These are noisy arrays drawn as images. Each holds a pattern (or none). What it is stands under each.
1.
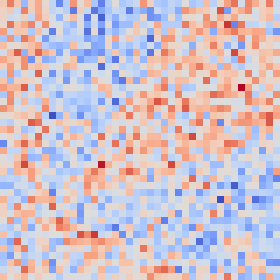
spokes from one point
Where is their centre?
bottom left
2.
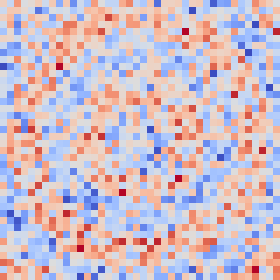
rings round one point
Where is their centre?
centre
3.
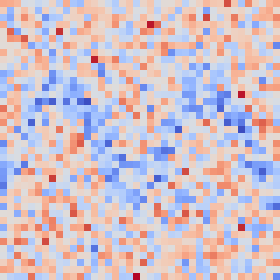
a wavy band
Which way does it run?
left to right
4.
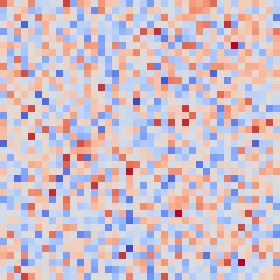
only noise
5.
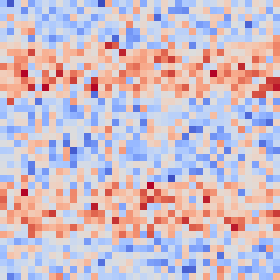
horizontal stripes
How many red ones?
2
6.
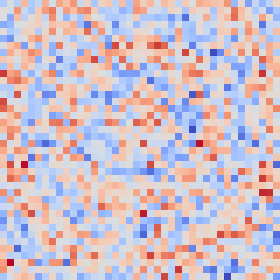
rings round one point
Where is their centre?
centre
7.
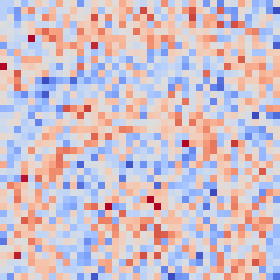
rings round one point
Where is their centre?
bottom middle
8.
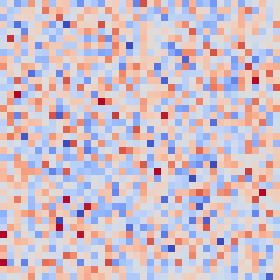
only noise
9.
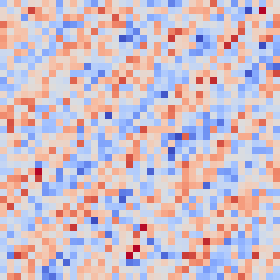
diagonal stripes
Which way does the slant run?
bottom left to top right
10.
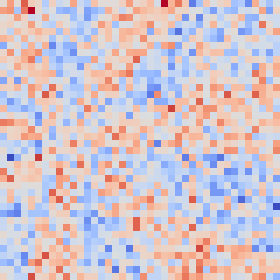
spokes from one point
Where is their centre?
middle left
